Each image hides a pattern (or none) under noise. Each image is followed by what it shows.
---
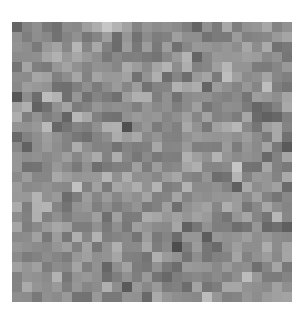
only noise
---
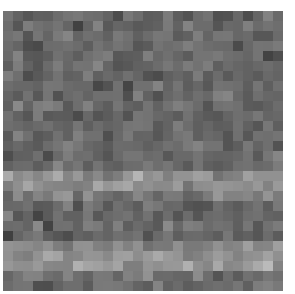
bands of rows
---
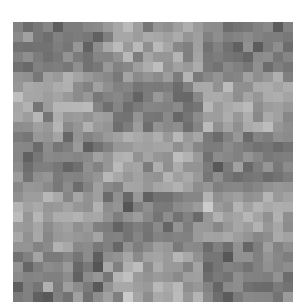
a checkerboard
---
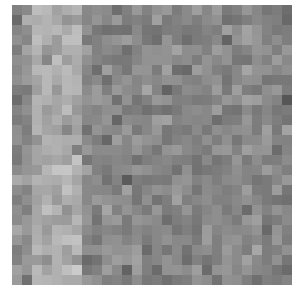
one band of columns
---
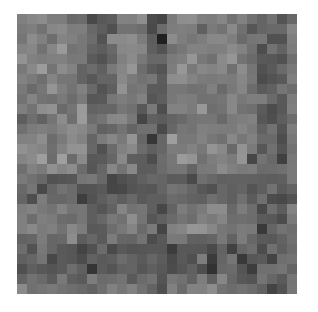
bands of rows crossing bands of columns
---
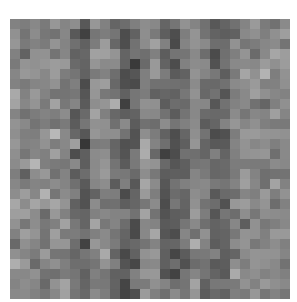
bands of columns
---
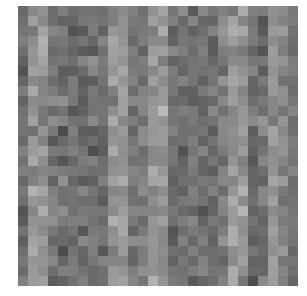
bands of columns
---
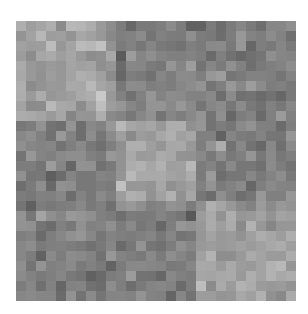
blocks along the diagonal
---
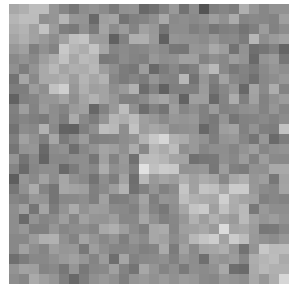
blocks along the diagonal
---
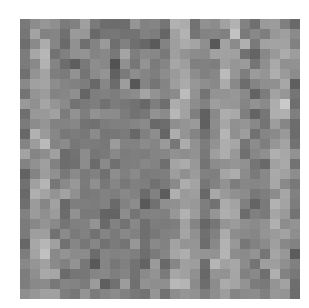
bands of columns
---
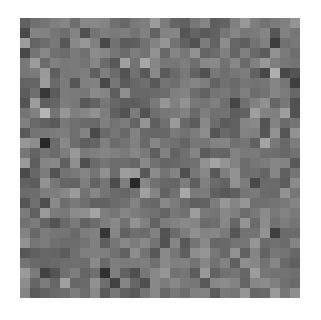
only noise
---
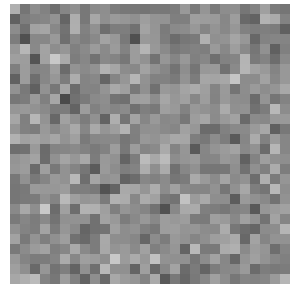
only noise
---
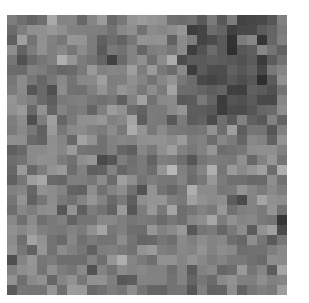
one block
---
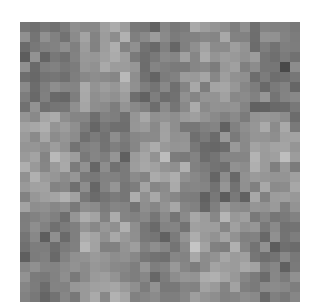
a checkerboard
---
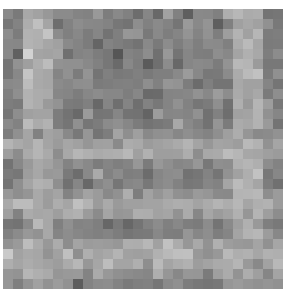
bands of rows crossing bands of columns
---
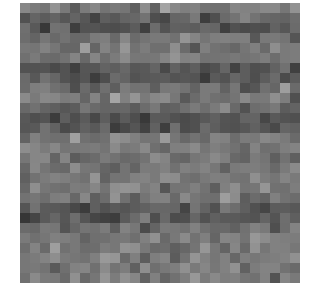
bands of rows
